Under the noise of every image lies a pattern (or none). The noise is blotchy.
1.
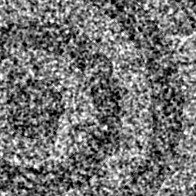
rings round one point
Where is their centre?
middle left
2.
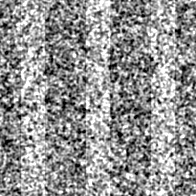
vertical stripes
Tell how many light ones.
3
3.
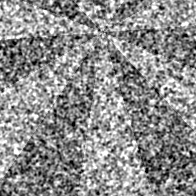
spokes from one point
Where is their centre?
top middle
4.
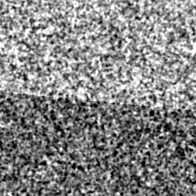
a sharp edge
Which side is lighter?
top
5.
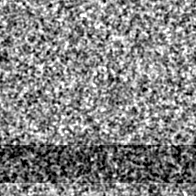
one horizontal stripe
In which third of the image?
bottom
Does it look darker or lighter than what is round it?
darker
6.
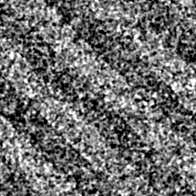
diagonal stripes
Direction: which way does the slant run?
top left to bottom right
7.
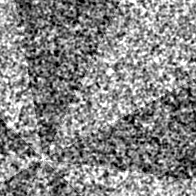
spokes from one point
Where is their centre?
bottom left
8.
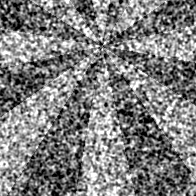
spokes from one point
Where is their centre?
top middle
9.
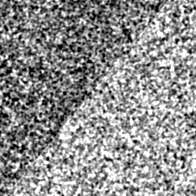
a sharp edge
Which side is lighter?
bottom right
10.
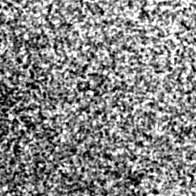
a smooth slope
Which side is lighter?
top right
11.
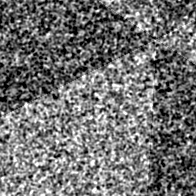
spokes from one point
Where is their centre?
top right
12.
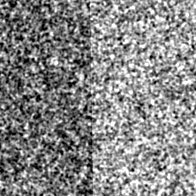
a sharp edge
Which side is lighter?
right
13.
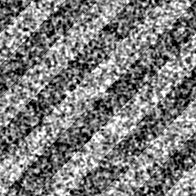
diagonal stripes
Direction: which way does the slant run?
bottom left to top right
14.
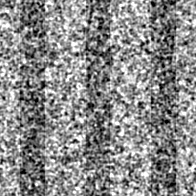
vertical stripes
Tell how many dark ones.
3
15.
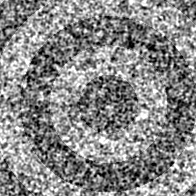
rings round one point
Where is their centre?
centre
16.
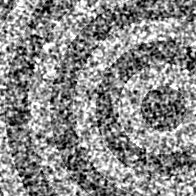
rings round one point
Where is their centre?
middle right
